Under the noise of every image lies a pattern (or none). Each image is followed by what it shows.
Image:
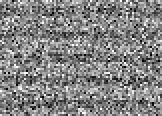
horizontal stripes
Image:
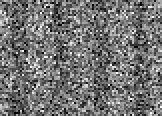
vertical stripes
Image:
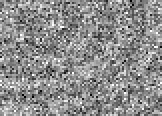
rings round one point
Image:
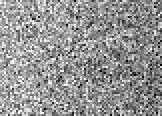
a smooth slope
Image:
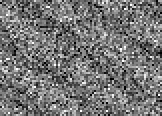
diagonal stripes
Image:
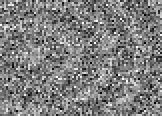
rings round one point
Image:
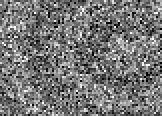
rings round one point
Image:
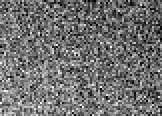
a smooth slope
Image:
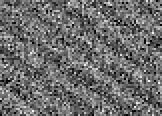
diagonal stripes
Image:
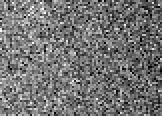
a smooth slope
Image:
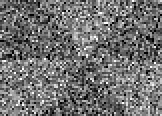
spokes from one point
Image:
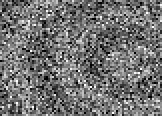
rings round one point
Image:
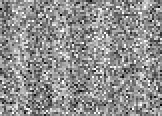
vertical stripes
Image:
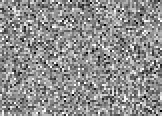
only noise
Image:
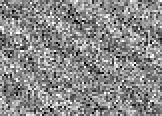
diagonal stripes
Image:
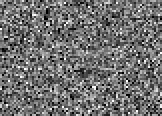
only noise
